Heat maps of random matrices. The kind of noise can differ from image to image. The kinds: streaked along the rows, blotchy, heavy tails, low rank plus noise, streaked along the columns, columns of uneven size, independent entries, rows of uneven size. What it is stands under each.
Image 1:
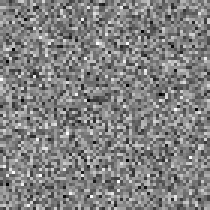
independent entries
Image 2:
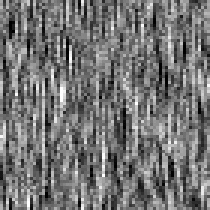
streaked along the columns
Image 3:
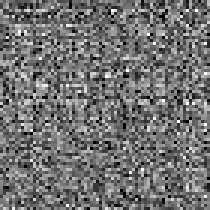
low rank plus noise
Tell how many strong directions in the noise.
two
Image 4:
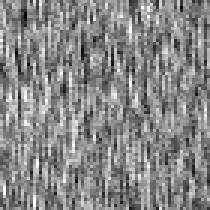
streaked along the columns
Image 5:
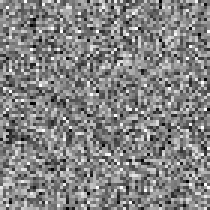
low rank plus noise
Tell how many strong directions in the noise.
five to eight
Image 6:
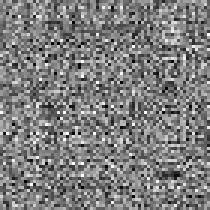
low rank plus noise
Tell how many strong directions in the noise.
three or four
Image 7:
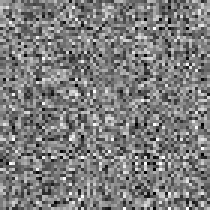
low rank plus noise
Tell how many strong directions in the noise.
three or four
